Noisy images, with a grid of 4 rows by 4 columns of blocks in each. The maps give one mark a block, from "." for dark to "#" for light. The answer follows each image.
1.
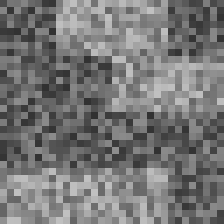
. # # .
. . # #
. . . .
# # # .
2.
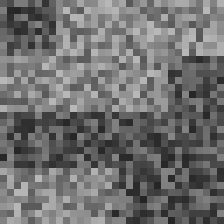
. # # #
# # # .
. . . .
# # . .
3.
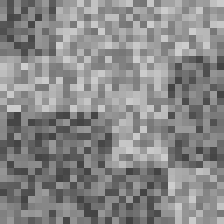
. # # #
# # # .
. . # .
. . . #
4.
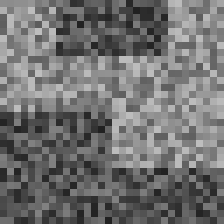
# . . #
# # # #
. . # #
. . . .
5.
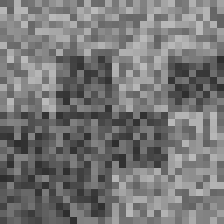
# # # #
# . # .
. . . #
. . # #
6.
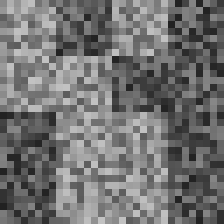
# . # .
# # . .
. # # .
. # # .
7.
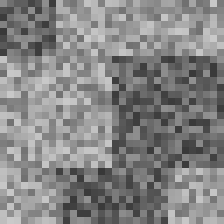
. # # #
# # . .
# # . .
# . . #
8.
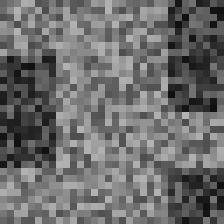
# # # .
. # # .
. # # #
# # # .
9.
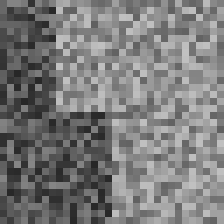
. # # #
. # # #
. . # #
. . # #
